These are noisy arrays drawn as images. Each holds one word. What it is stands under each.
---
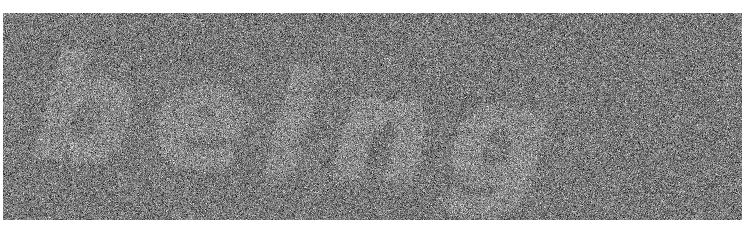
being
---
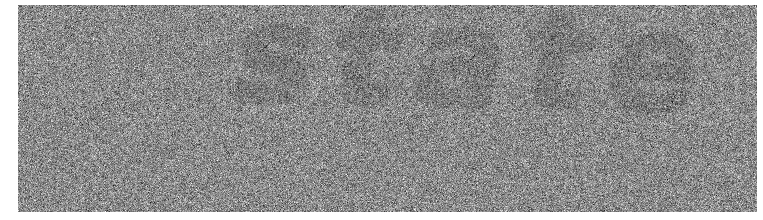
state
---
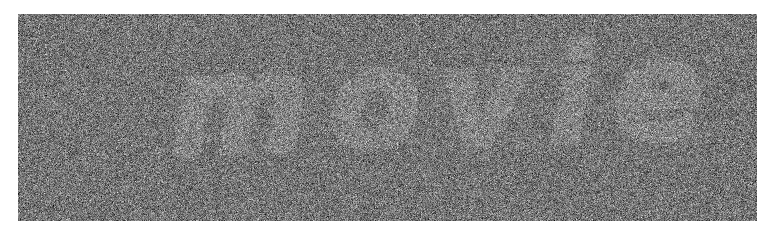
movie
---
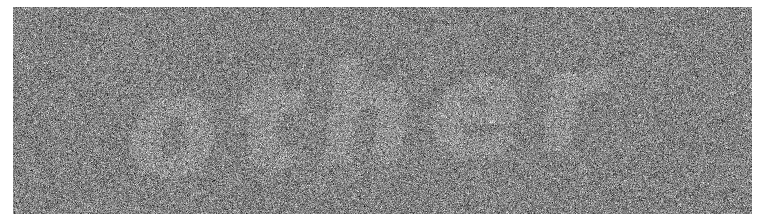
other
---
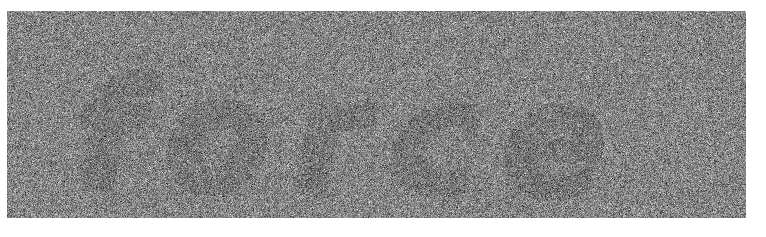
force
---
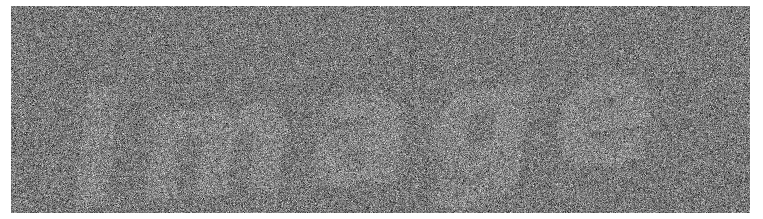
image
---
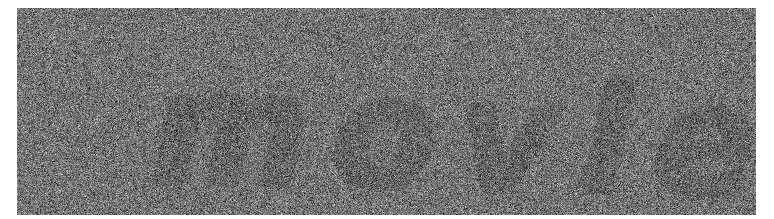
movie
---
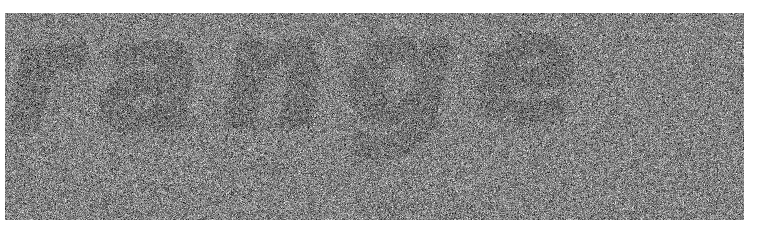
range
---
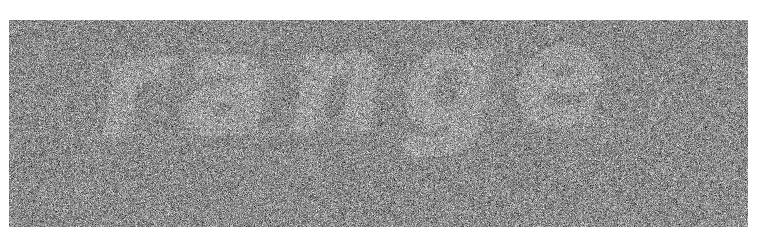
range
